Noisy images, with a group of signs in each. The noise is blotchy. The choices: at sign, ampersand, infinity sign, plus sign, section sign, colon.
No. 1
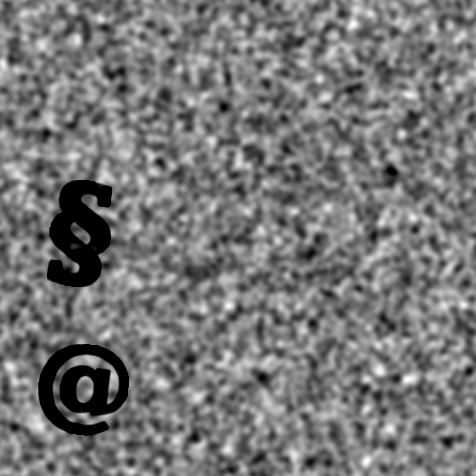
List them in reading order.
middle left: section sign; bottom left: at sign
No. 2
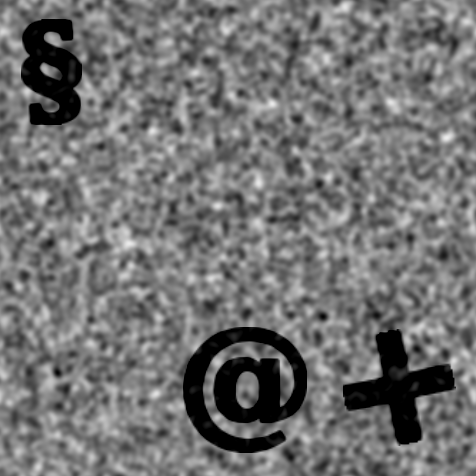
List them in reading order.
top left: section sign; bottom middle: at sign; bottom right: plus sign
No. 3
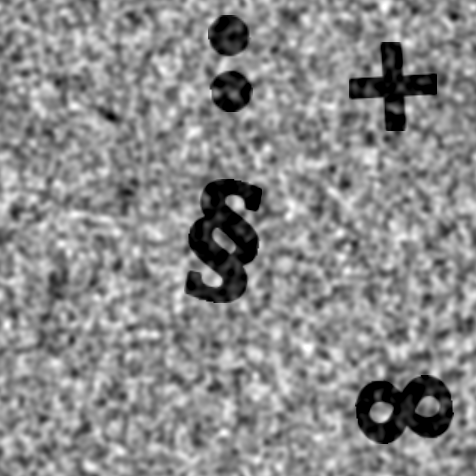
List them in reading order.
top middle: colon; top right: plus sign; centre: section sign; bottom right: infinity sign
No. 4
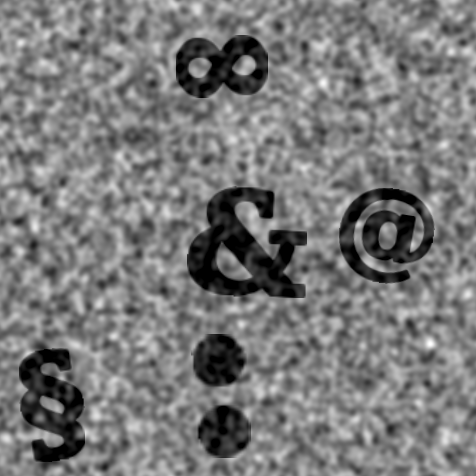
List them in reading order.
top middle: infinity sign; centre: ampersand; middle right: at sign; bottom left: section sign; bottom middle: colon
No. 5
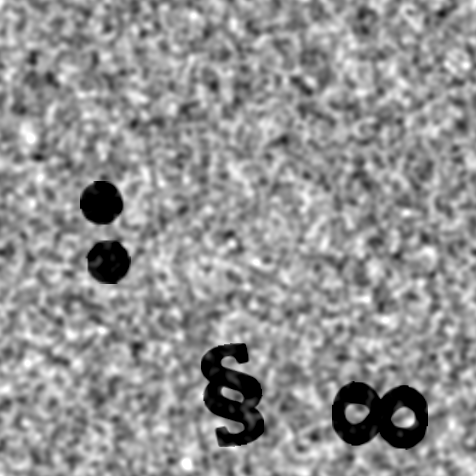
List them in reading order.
middle left: colon; bottom middle: section sign; bottom right: infinity sign
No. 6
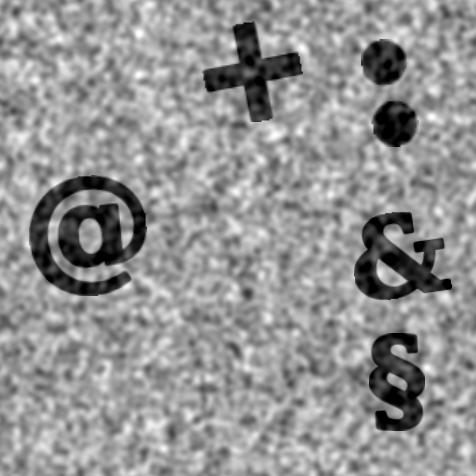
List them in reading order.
top middle: plus sign; top right: colon; middle left: at sign; middle right: ampersand; bottom right: section sign
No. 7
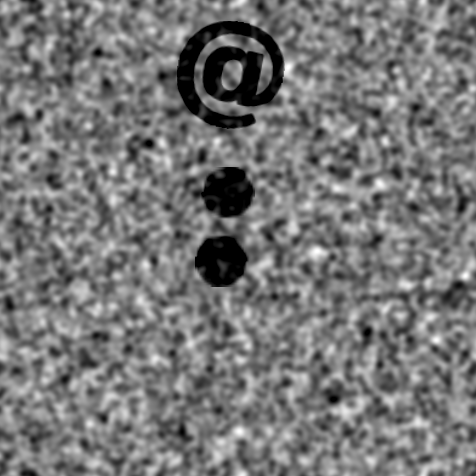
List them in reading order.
top middle: at sign; centre: colon
